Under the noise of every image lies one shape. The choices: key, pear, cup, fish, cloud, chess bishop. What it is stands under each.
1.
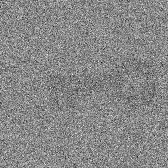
key
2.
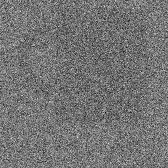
cup
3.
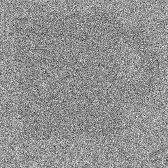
cup
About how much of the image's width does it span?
nearly all
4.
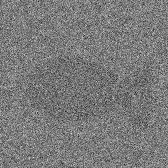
fish
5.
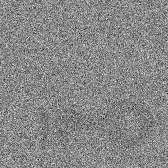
key
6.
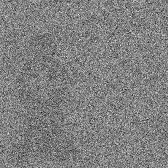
chess bishop
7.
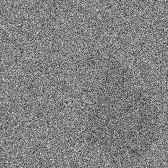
pear
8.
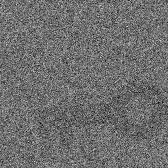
key
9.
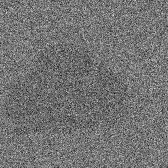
cloud
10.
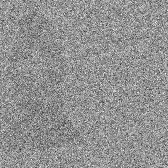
chess bishop
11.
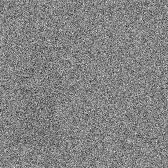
chess bishop
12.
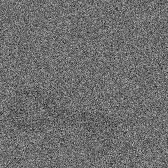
key
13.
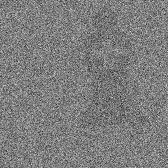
chess bishop
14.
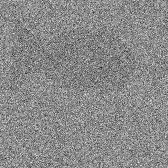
fish
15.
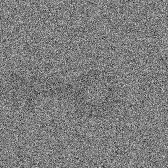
key
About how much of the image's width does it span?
two thirds
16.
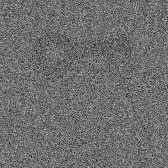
key
